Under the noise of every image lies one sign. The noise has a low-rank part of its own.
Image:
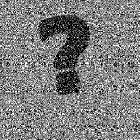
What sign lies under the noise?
question mark
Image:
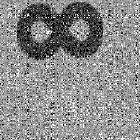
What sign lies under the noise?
infinity sign
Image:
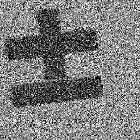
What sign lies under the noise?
plus-minus sign
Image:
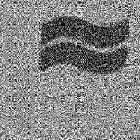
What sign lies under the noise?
approximately sign
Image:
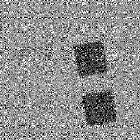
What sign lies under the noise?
colon
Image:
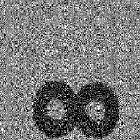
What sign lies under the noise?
infinity sign
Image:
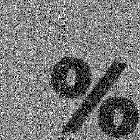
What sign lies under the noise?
percent sign
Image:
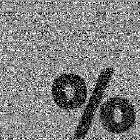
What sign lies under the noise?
percent sign
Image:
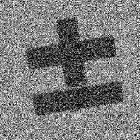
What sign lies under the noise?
plus-minus sign
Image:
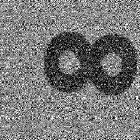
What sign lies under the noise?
infinity sign
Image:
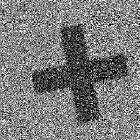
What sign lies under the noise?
plus sign
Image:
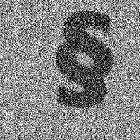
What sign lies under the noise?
section sign
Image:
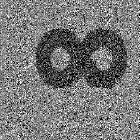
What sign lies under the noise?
infinity sign
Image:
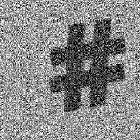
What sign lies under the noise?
hash sign
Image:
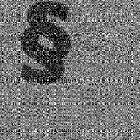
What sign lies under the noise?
section sign
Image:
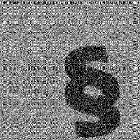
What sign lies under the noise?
section sign
